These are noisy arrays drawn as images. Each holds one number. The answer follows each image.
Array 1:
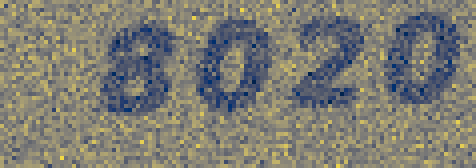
8020
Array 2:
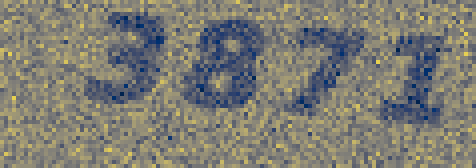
3871
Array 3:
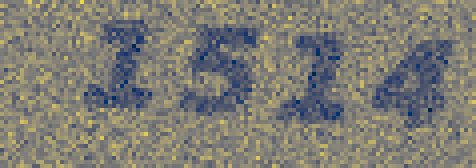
1514
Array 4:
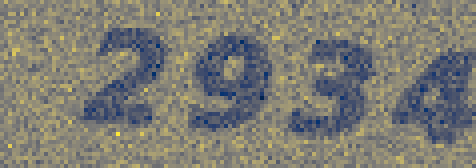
2934
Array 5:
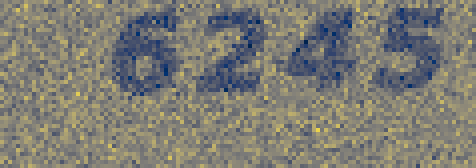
6245
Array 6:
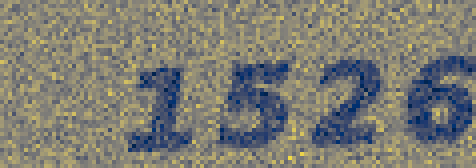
1526
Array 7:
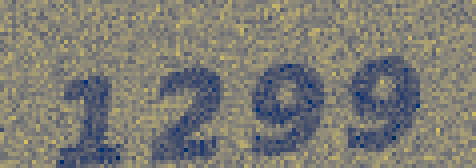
1299
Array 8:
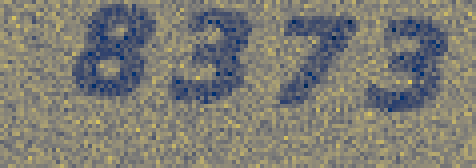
8373
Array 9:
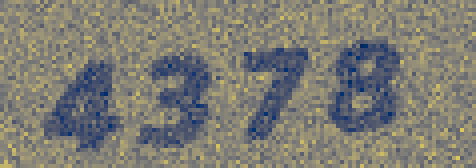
4378
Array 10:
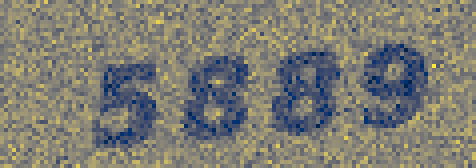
5889
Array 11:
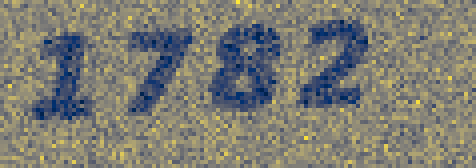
1782
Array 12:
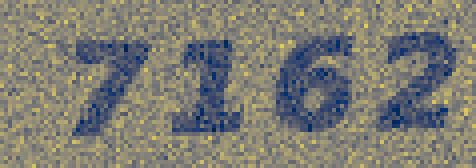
7162
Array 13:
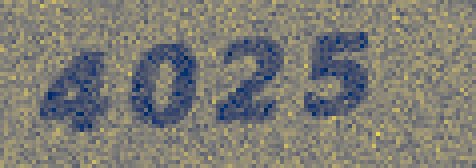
4025
